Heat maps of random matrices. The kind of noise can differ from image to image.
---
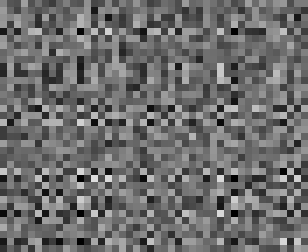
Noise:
low rank plus noise
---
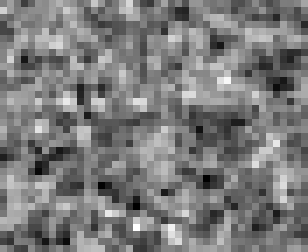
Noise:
blotchy
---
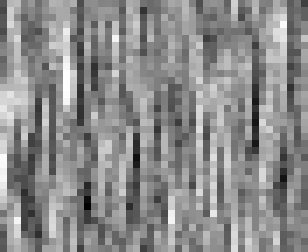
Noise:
streaked along the columns
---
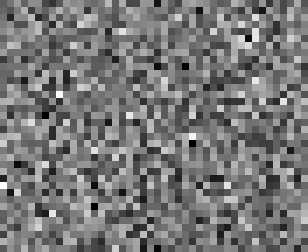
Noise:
independent entries
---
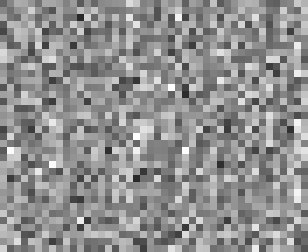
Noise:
low rank plus noise
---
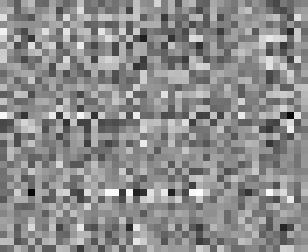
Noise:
low rank plus noise
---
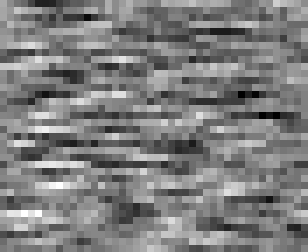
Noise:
streaked along the rows
